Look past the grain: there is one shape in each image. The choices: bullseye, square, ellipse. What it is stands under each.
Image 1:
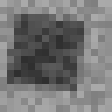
square
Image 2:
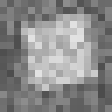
square
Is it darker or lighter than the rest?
lighter
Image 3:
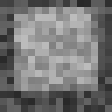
square
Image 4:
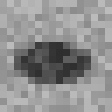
ellipse
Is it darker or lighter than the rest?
darker
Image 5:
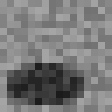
ellipse
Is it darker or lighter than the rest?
darker
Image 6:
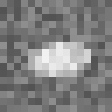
ellipse
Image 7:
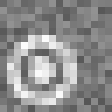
bullseye
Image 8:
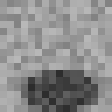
ellipse
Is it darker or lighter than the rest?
darker
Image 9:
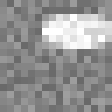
ellipse
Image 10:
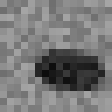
ellipse
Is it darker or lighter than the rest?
darker
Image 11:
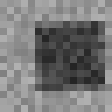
square
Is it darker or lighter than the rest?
darker
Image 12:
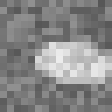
ellipse
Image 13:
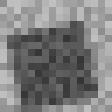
square
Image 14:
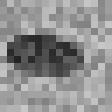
ellipse
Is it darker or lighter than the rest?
darker
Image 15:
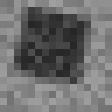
square
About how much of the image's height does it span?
two thirds
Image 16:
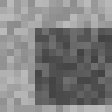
square
